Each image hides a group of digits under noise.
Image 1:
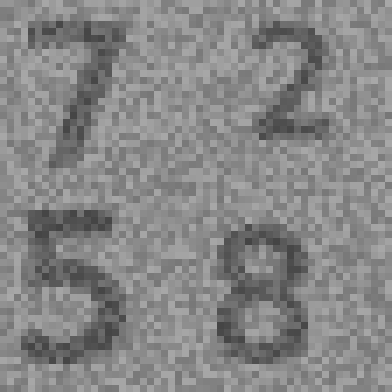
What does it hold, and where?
top left: 7; top right: 2; bottom left: 5; bottom right: 8
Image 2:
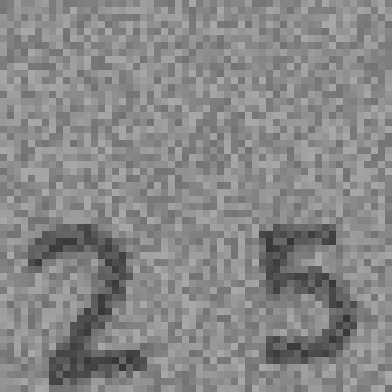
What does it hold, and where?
bottom left: 2; bottom right: 5
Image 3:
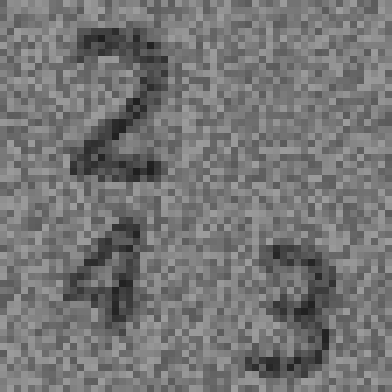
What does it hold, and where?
top left: 2; bottom left: 4; bottom right: 3
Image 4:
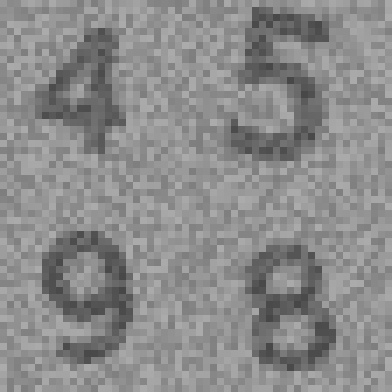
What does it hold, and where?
top left: 4; top right: 5; bottom left: 9; bottom right: 8
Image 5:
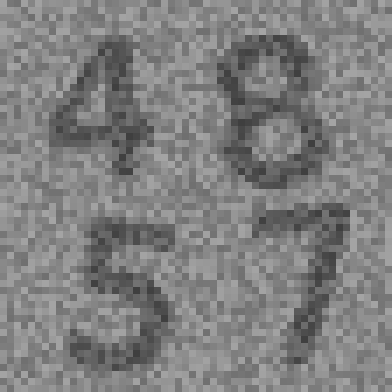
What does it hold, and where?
top left: 4; top right: 8; bottom left: 5; bottom right: 7
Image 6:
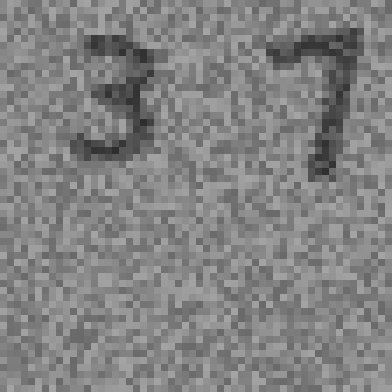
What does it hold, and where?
top left: 3; top right: 7
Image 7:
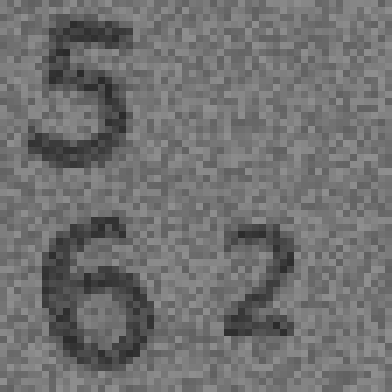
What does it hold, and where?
top left: 5; bottom left: 6; bottom right: 2
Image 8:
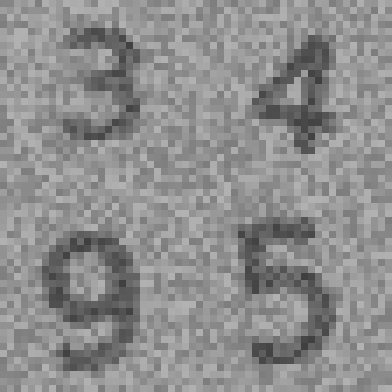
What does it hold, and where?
top left: 3; top right: 4; bottom left: 9; bottom right: 5
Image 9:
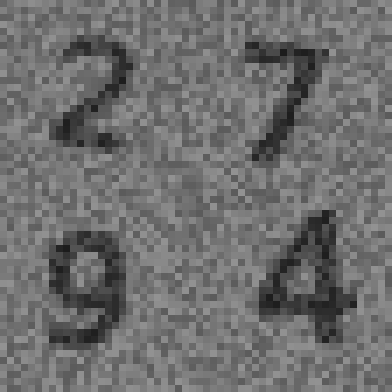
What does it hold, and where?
top left: 2; top right: 7; bottom left: 9; bottom right: 4
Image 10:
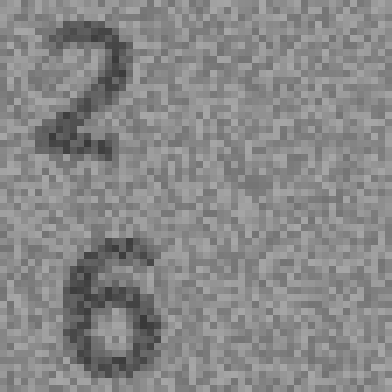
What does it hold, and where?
top left: 2; bottom left: 6
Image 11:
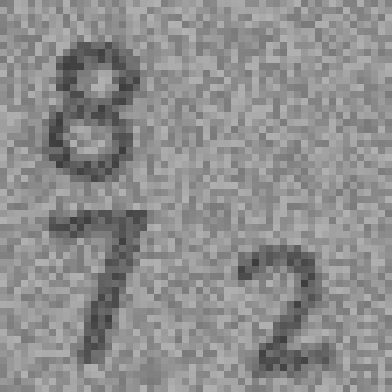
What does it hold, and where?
top left: 8; bottom left: 7; bottom right: 2
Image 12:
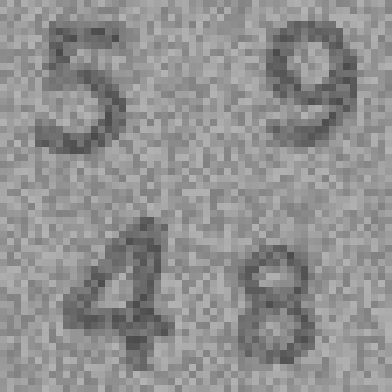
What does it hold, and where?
top left: 5; top right: 9; bottom left: 4; bottom right: 8
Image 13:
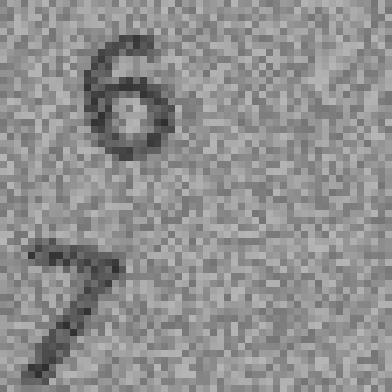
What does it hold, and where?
top left: 6; bottom left: 7
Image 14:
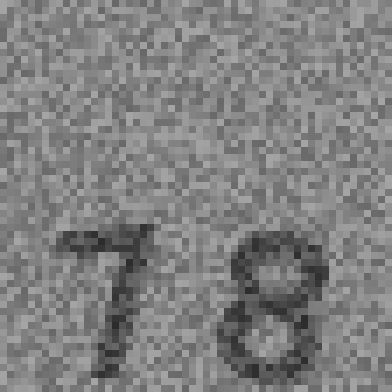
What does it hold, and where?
bottom left: 7; bottom right: 8
